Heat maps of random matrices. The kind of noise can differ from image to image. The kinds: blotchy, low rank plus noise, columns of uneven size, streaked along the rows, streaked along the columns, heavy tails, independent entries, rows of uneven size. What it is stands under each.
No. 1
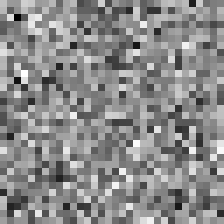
independent entries
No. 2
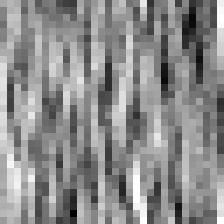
streaked along the columns
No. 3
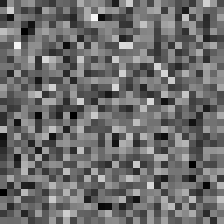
low rank plus noise
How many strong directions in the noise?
five to eight
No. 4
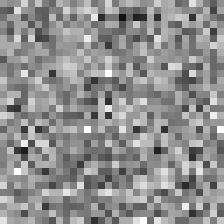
low rank plus noise
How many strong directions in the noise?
five to eight
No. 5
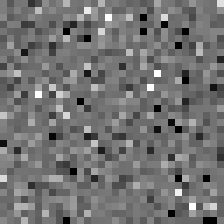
heavy tails
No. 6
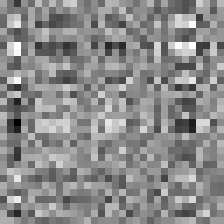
low rank plus noise
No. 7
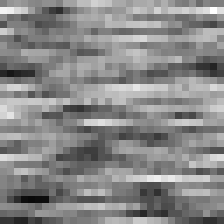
streaked along the rows
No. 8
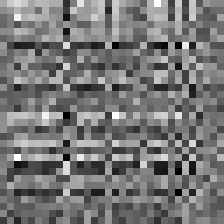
low rank plus noise
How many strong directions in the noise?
one
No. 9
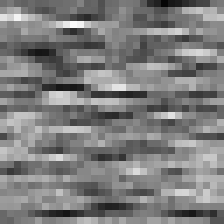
streaked along the rows
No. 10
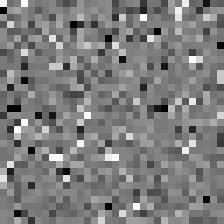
heavy tails
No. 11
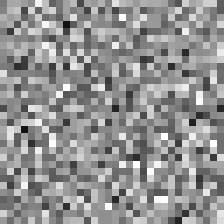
independent entries
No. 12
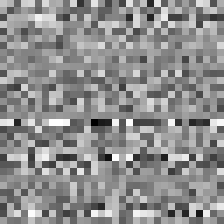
rows of uneven size
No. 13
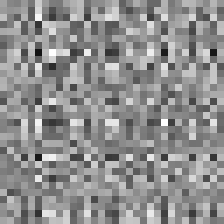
low rank plus noise
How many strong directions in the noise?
one
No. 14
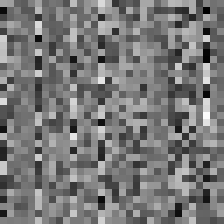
columns of uneven size
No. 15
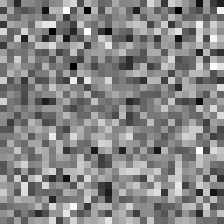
low rank plus noise
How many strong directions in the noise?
three or four
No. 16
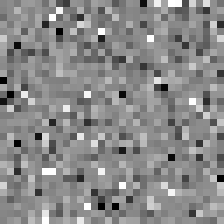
heavy tails
